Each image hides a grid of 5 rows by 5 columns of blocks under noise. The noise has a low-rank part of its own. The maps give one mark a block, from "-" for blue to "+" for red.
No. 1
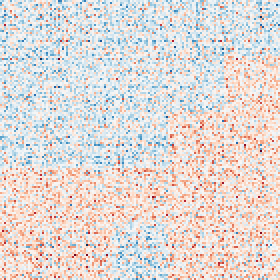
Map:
- - - - -
- - - - +
- - - + +
+ + + + +
+ + - + +
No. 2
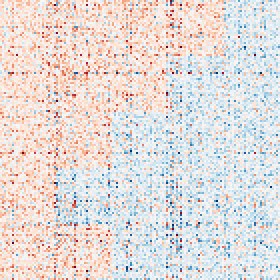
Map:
+ + + + -
+ + + - -
+ + - - -
+ - - - -
+ + - - -
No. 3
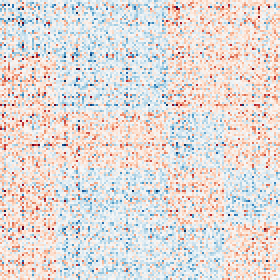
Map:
- - - + +
+ - - + +
+ + + - +
+ - - + -
+ - - - +
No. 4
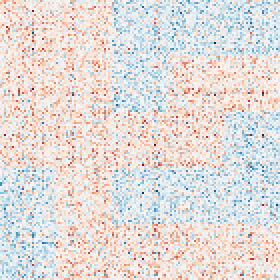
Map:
+ + - - -
+ + - + +
+ + + + -
- + - - -
- + + + +
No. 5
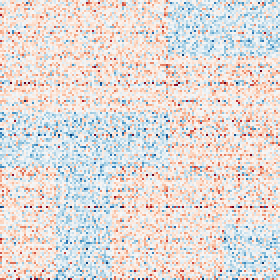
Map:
+ + + - -
+ + + + +
- - - + +
+ - + + +
+ - + + -
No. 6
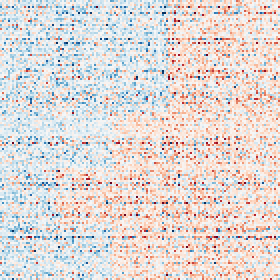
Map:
- - - + +
- - - + +
- - + + +
- + + + +
- - + + +
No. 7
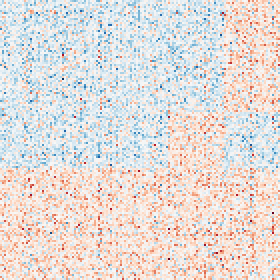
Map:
- - - - +
- - - - +
- - - + -
+ + + + +
+ + + + +
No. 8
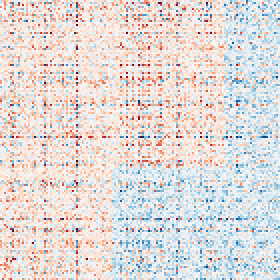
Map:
+ + + + -
+ + + + -
+ + + + -
+ + - - -
+ + - - -
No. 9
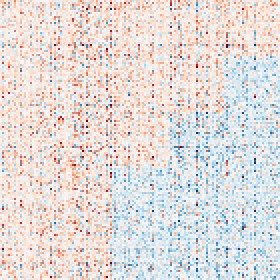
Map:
+ + + + +
+ + + + -
+ + + - -
+ + - - -
+ + - - -
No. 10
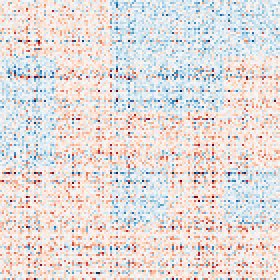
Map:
+ + - - -
- + - - +
- + + + +
+ + - + -
+ + + + +
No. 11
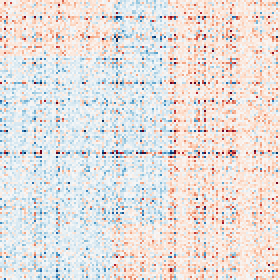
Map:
+ + - + +
- - - + +
- - - + +
- - - + +
- - + + +
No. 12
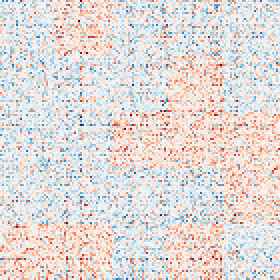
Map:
- + - - -
- - - + -
- - + + +
- - - - +
+ + - + -
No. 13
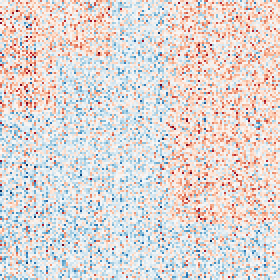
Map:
+ + - + +
+ - - + +
- - - + +
- - - + +
- - - - -
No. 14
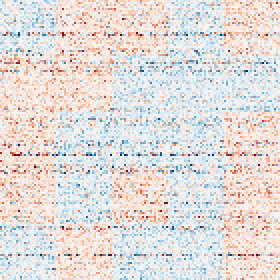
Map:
- + + - +
+ + - - -
+ - - - +
+ - + - +
- + - - +
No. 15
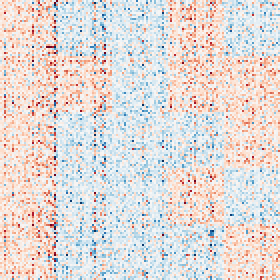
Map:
+ - - + -
+ + - + +
+ - - - +
+ - - + -
+ - - - +
